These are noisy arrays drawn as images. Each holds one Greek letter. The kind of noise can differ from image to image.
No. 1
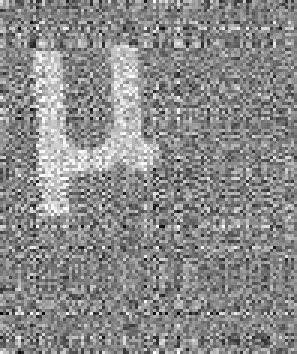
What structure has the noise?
low rank plus noise
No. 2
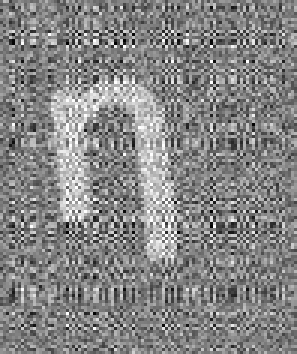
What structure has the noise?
low rank plus noise
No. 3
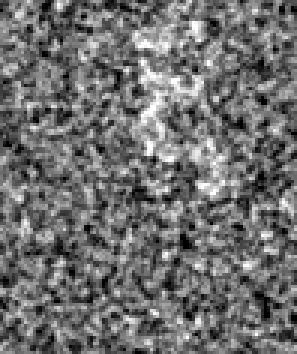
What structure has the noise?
blotchy
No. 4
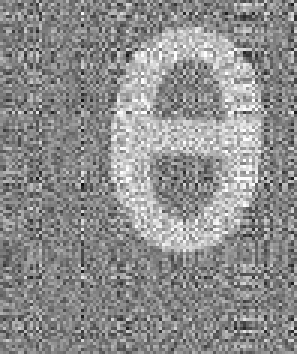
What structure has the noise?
low rank plus noise
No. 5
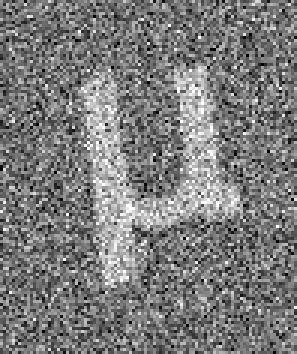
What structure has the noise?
independent entries
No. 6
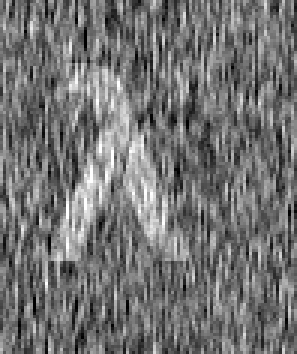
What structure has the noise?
streaked along the columns
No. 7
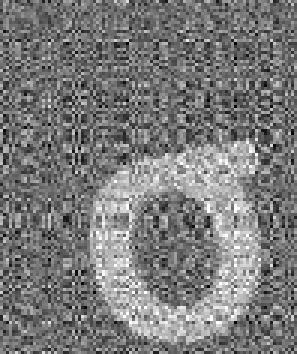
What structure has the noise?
low rank plus noise
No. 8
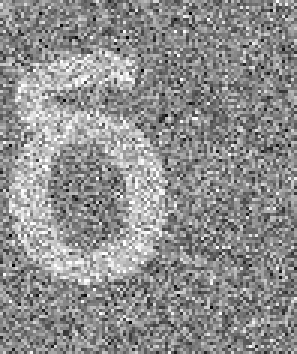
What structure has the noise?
independent entries
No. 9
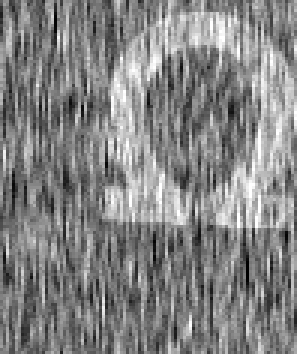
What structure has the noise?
streaked along the columns
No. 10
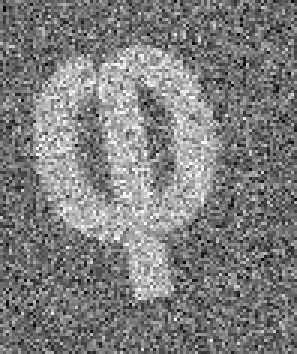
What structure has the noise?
independent entries
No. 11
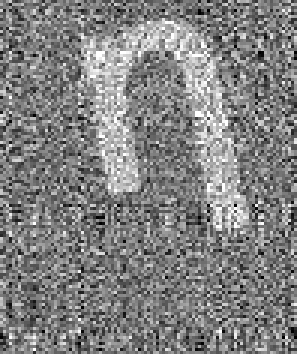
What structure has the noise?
low rank plus noise
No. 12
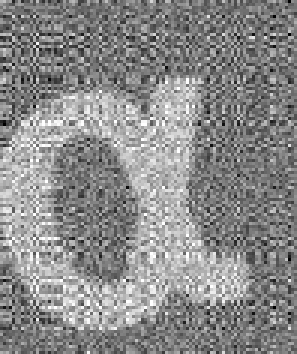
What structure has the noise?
low rank plus noise
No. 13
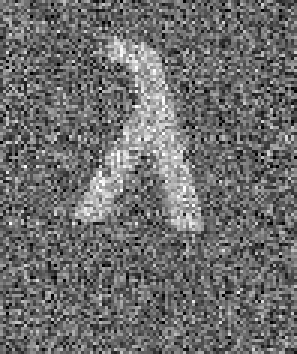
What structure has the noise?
low rank plus noise
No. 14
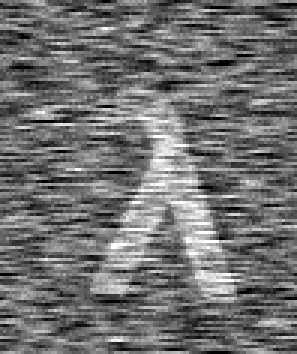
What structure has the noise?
streaked along the rows
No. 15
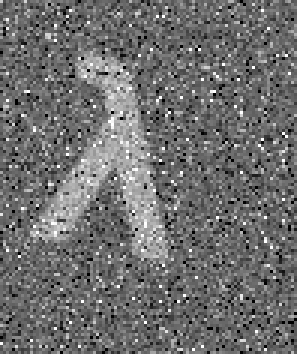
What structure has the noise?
heavy tails
